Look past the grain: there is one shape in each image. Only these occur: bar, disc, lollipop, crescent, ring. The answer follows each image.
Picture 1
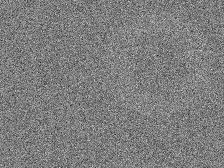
light ring
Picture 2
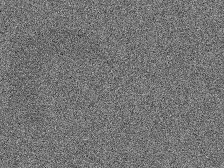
dark crescent
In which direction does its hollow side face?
down and right
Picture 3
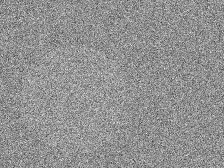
light disc
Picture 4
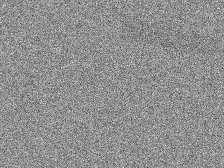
dark bar, top right
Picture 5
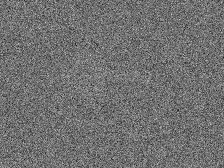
light lollipop, centre
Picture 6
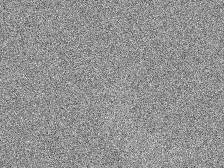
light crescent
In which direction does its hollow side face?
up and right
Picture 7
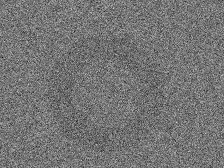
dark ring
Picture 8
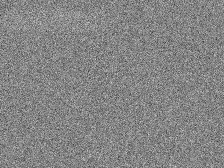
light bar, top left
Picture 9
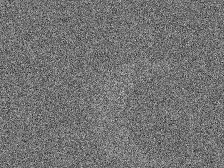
light crescent
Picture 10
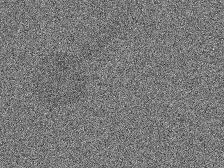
dark lollipop
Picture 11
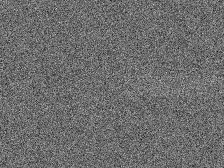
light bar, middle right
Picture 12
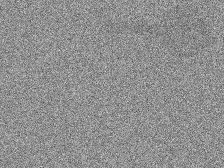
dark lollipop
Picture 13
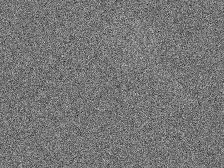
light lollipop
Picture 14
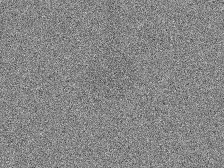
dark lollipop
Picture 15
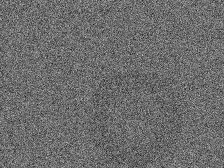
dark ring
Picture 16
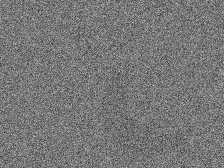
dark crescent
